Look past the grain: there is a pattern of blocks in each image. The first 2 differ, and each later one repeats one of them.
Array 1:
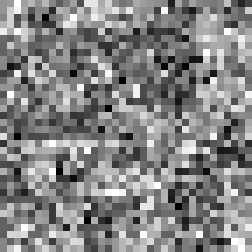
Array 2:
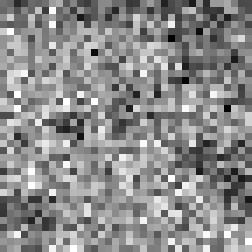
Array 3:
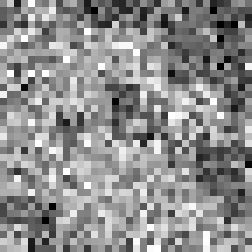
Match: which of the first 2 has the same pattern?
2
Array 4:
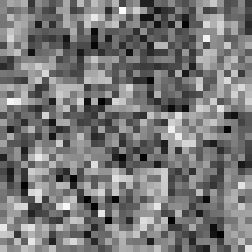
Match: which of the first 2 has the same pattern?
1
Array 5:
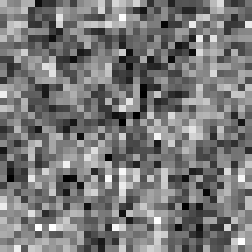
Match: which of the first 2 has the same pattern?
1
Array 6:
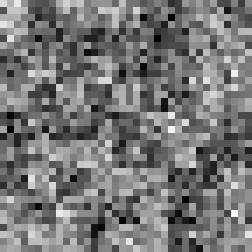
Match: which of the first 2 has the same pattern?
1
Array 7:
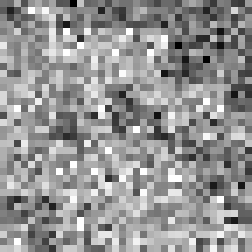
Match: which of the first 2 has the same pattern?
2
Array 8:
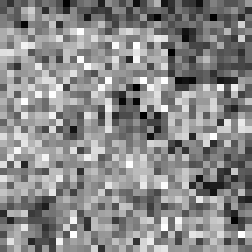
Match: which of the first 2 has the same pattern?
2
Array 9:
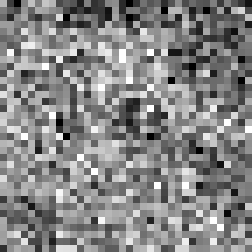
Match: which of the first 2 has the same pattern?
2
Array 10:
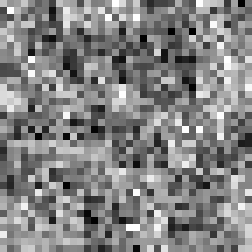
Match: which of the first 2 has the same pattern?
1
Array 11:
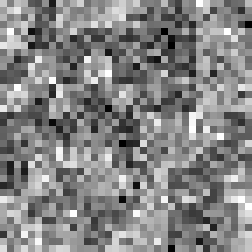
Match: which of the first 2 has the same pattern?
1
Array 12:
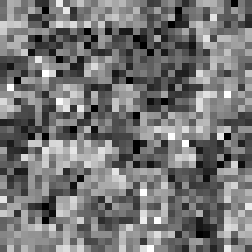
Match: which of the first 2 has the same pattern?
1
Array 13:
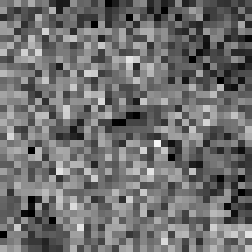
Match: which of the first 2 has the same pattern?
2
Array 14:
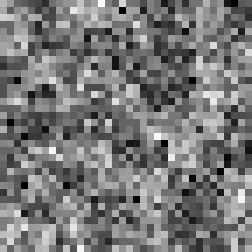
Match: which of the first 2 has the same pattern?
1
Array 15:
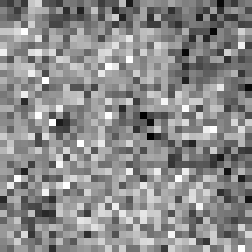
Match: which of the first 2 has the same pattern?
2
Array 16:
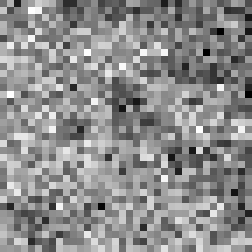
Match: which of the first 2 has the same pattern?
2
